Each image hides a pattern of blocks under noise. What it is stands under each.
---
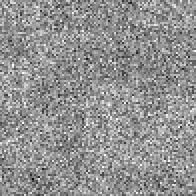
no symmetry
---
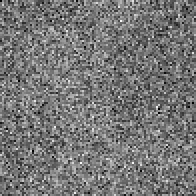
no symmetry
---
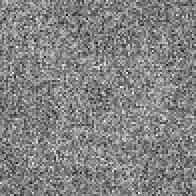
mirrored about the diagonal from the top left
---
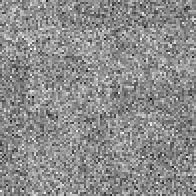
mirrored about the diagonal from the top left
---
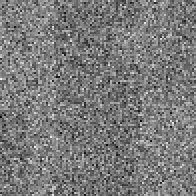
the same after a half turn
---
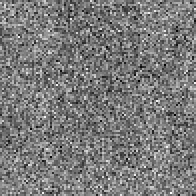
left and right mirror each other
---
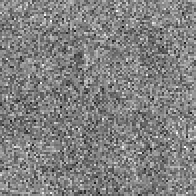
mirrored about the diagonal from the bottom left
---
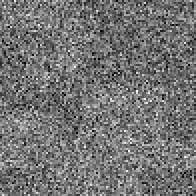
no symmetry
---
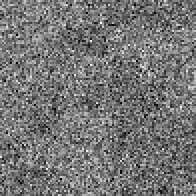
no symmetry
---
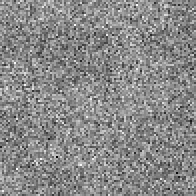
no symmetry
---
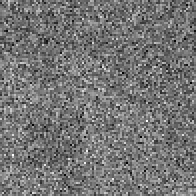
no symmetry
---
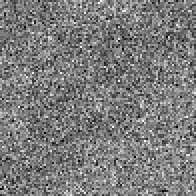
mirrored about the diagonal from the top left
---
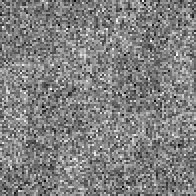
the same after a half turn
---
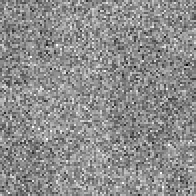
top and bottom mirror each other
